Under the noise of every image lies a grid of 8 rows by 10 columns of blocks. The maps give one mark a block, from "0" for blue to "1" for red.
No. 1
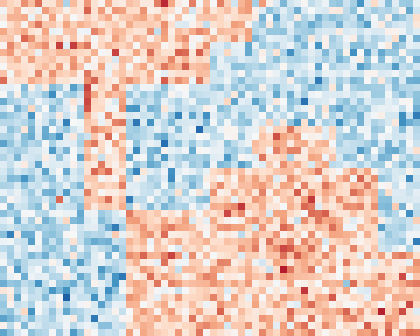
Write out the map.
1 1 1 1 1 1 0 0 0 0
1 1 1 1 1 0 0 0 0 0
0 0 1 0 0 0 0 0 0 0
0 0 1 0 0 0 1 1 0 0
0 0 1 0 0 1 1 1 1 0
0 0 0 1 1 1 1 1 1 0
0 0 0 1 1 1 1 1 1 1
0 0 0 1 1 1 1 1 1 1
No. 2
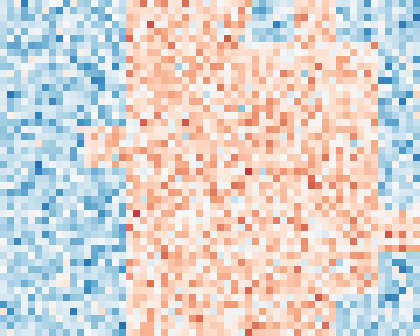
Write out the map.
0 0 0 1 1 1 0 1 0 0
0 0 0 1 1 1 1 1 1 0
0 0 0 1 1 1 1 1 1 0
0 0 1 1 1 1 1 1 1 0
0 0 0 1 1 1 1 1 1 0
0 0 0 1 1 1 1 1 1 1
0 0 0 1 1 1 1 1 1 0
0 0 0 1 1 1 1 1 0 0
